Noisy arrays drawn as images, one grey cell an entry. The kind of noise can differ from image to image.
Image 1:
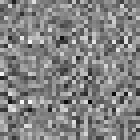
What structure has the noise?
low rank plus noise
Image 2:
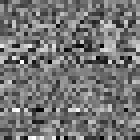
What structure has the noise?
rows of uneven size
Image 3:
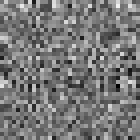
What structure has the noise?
low rank plus noise
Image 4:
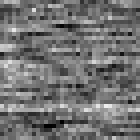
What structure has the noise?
streaked along the rows
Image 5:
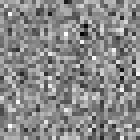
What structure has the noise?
low rank plus noise
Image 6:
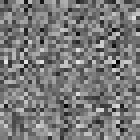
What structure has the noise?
low rank plus noise
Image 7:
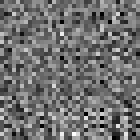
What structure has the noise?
low rank plus noise
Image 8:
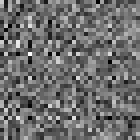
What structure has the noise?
low rank plus noise
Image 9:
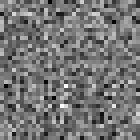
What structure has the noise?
low rank plus noise
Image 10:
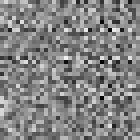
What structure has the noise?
low rank plus noise
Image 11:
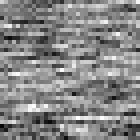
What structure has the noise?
streaked along the rows
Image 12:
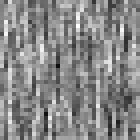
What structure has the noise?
streaked along the columns
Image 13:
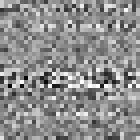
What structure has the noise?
rows of uneven size
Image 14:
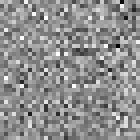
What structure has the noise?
low rank plus noise
